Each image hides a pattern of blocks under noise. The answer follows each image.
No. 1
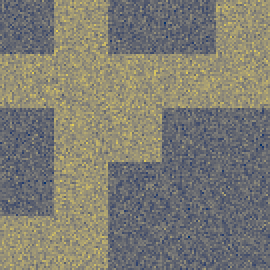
mirrored about the diagonal from the top left
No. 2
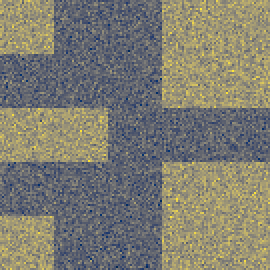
top and bottom mirror each other
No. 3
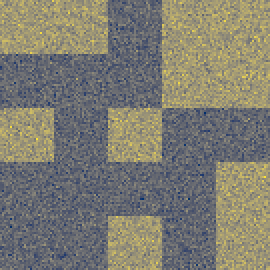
mirrored about the diagonal from the bottom left
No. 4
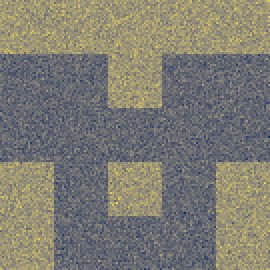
left and right mirror each other
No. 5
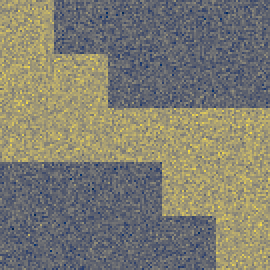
the same after a half turn
